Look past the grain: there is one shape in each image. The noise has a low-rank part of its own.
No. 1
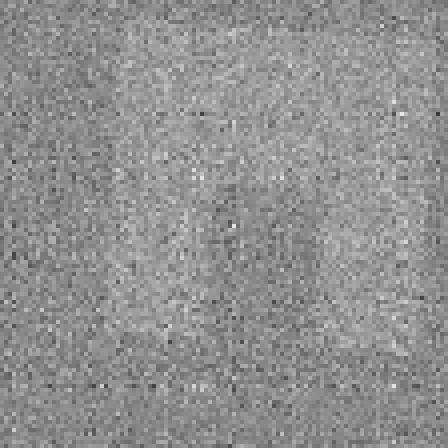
square with a notch
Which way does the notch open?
down
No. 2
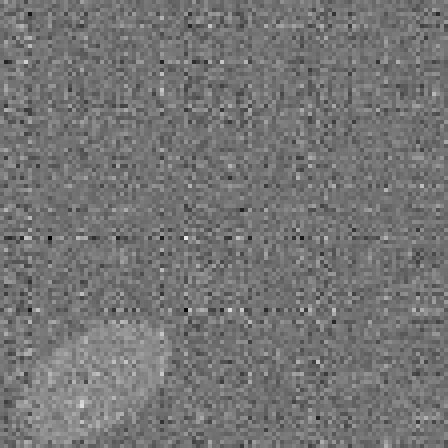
ellipse
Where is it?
bottom left
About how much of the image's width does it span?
a third
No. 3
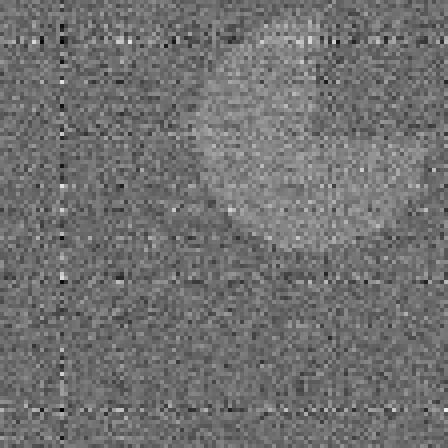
disc with a wedge cut out
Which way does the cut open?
up and right
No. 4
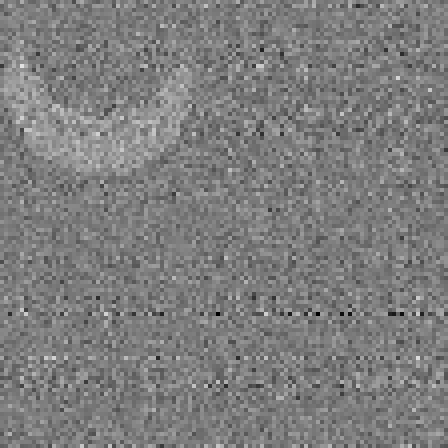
crescent
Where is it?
top left
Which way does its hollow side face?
up
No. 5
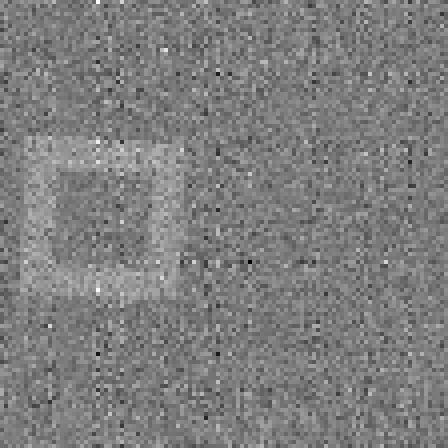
square frame
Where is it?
middle left
